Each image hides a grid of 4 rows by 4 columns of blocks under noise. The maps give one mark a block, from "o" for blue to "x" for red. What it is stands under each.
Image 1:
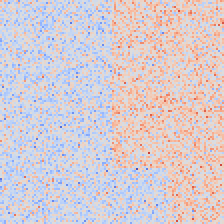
ooxx
ooxx
ooxx
ooox
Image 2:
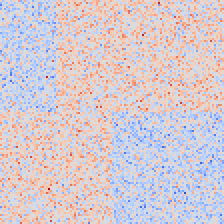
oxxx
oxxx
xxoo
xxoo
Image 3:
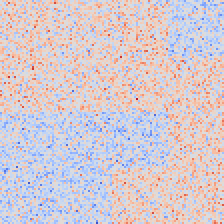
xxxo
xxxx
ooox
ooxx
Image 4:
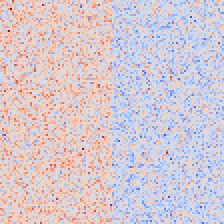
xxoo
xxoo
xxoo
xxoo
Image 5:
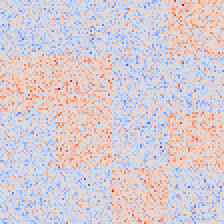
ooox
xxoo
oxox
ooxo
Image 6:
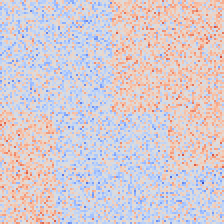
ooxx
ooxx
xoox
xooo
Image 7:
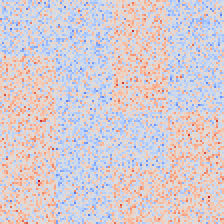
ooxo
xoxo
xoox
xoxx
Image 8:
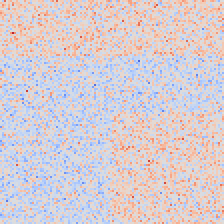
xxxx
oooo
ooxx
ooxx
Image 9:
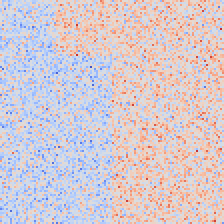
oxxx
ooxx
ooxx
ooxx
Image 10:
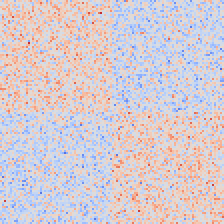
xxoo
xxoo
ooxx
ooxx
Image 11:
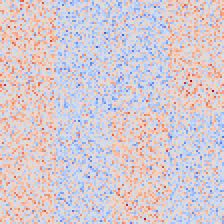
xoox
xoox
xoxo
xoxo
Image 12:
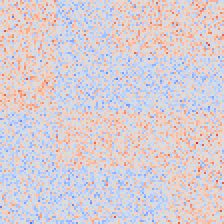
xoxx
xooo
oxxx
ooox
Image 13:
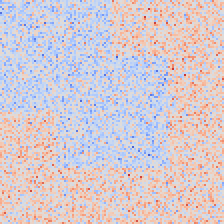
ooxx
ooox
xoox
xxxx
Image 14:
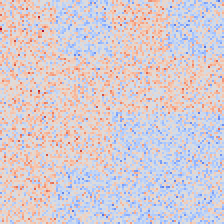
xoxo
xxxx
xxoo
xooo
